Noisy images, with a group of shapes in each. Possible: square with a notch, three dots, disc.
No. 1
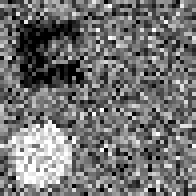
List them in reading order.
top left: dark square with a notch; bottom left: light disc
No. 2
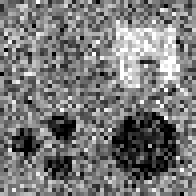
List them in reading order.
top right: light square with a notch; bottom left: dark three dots; bottom right: dark disc
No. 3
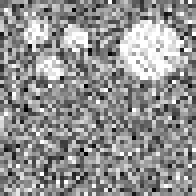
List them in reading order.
top left: light three dots; top right: light disc
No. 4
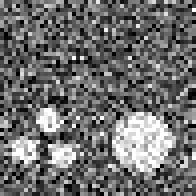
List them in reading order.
bottom left: light three dots; bottom right: light disc
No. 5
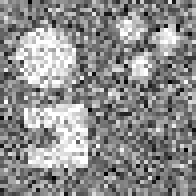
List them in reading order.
top left: light disc; top right: light three dots; bottom left: light square with a notch
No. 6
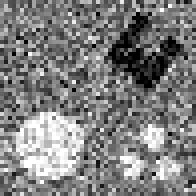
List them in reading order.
top right: dark square with a notch; bottom left: light disc; bottom right: light three dots
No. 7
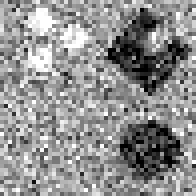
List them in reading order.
top left: light three dots; top right: dark square with a notch; bottom right: dark disc
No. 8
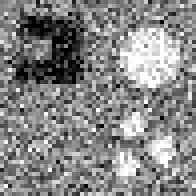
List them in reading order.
top left: dark square with a notch; top right: light disc; bottom right: light three dots
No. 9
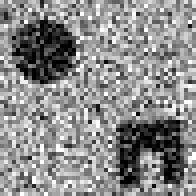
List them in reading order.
top left: dark disc; bottom right: dark square with a notch
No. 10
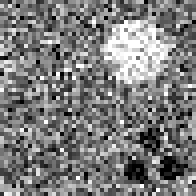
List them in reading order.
top right: light disc; bottom right: dark three dots
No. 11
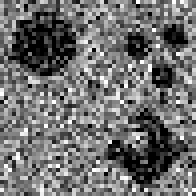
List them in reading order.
top left: dark disc; top right: dark three dots; bottom right: dark square with a notch
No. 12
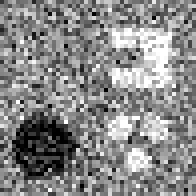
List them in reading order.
top right: light square with a notch; bottom left: dark disc; bottom right: light three dots
